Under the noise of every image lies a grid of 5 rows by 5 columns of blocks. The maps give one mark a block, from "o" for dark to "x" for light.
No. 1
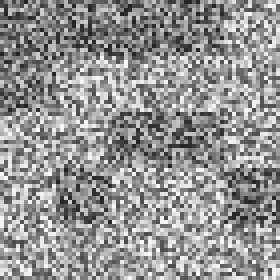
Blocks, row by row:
o o o o x
o x x x x
x x o o x
x o x x o
x x x x x
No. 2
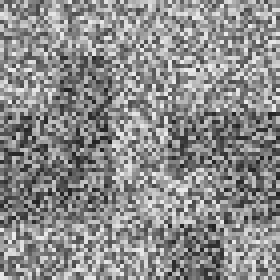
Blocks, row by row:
x x x x x
x o x x x
o o x o o
o o x x o
x x x o x
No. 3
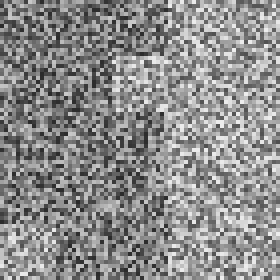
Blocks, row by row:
o o o x x
o o x x x
o o o x x
o o o x x
x o o x x
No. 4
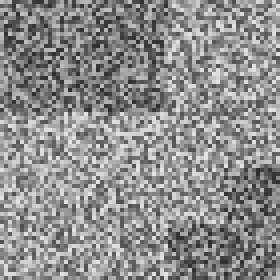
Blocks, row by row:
o o o x x
o o o x x
x x x x x
x x x x o
x x x o o
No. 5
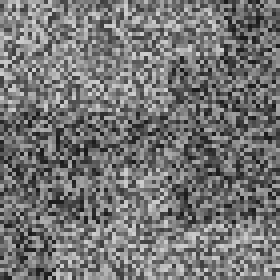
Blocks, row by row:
x x x x o
x x x o o
o o o o o
o o x o o
o x x x x
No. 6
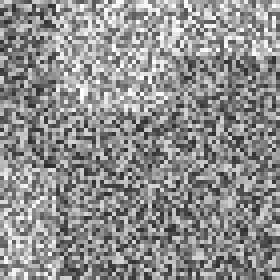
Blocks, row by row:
o x x x x
o x x o o
o o o o o
x o o o o
x o o o o
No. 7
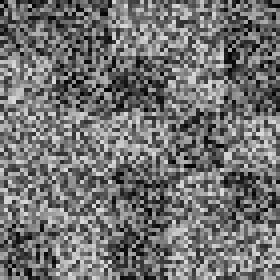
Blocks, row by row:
o o x x o
x o o x o
x x x o x
x x o x o
o x o x x
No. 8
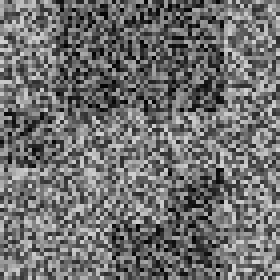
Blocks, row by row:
x o o o x
x o o o x
o x x x x
x x x o x
x x o o x
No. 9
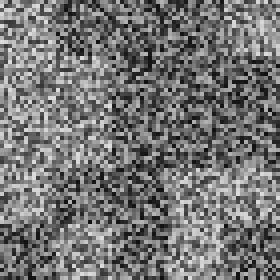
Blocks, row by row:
x o o o x
x x o o o
x x o o o
x o o x x
o x o x o
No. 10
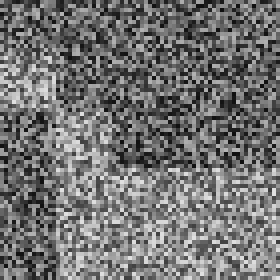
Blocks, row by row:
o o o o o
x o o o o
o x o o o
o x x x x
o x x x x
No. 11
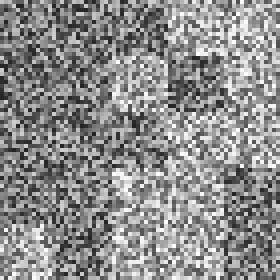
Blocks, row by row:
o o o x x
o o x o x
o o o x x
o o x x o
x o x x o
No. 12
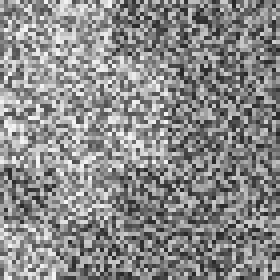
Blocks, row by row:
x x o o o
x x x o o
x x x o o
o x o o o
x o o o o
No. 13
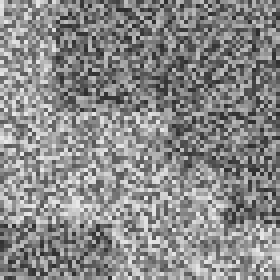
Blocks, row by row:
x o o o o
x o o o o
x x x o o
x x x x o
o o x x x
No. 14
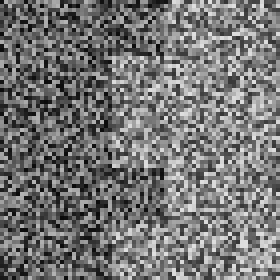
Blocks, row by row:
o o o x x
o o x x x
o o x x x
o o o x x
o o x x x
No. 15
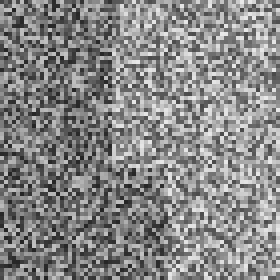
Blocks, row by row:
o o x x x
o o x x x
o o x x x
o o o x x
o o o x x
